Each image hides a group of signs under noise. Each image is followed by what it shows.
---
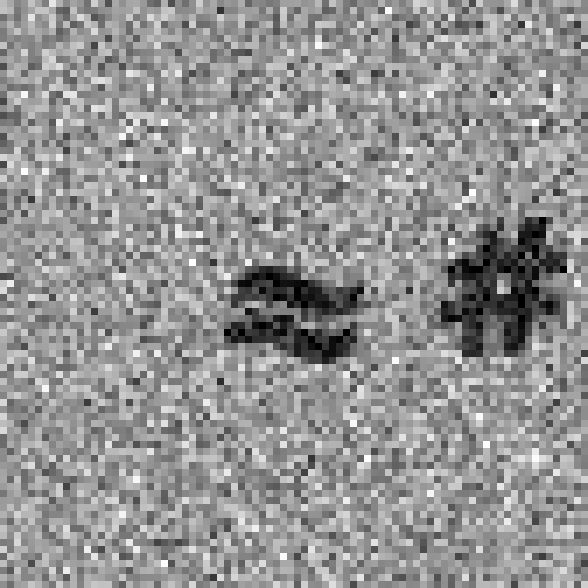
centre: approximately sign; middle right: hash sign
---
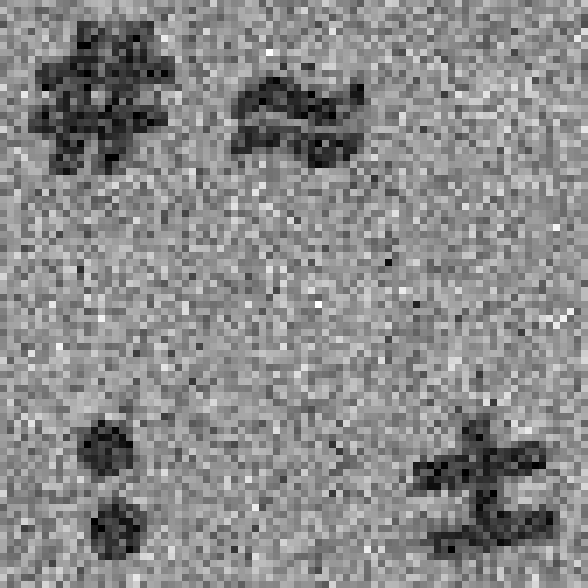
top left: hash sign; top middle: approximately sign; bottom left: colon; bottom right: plus-minus sign
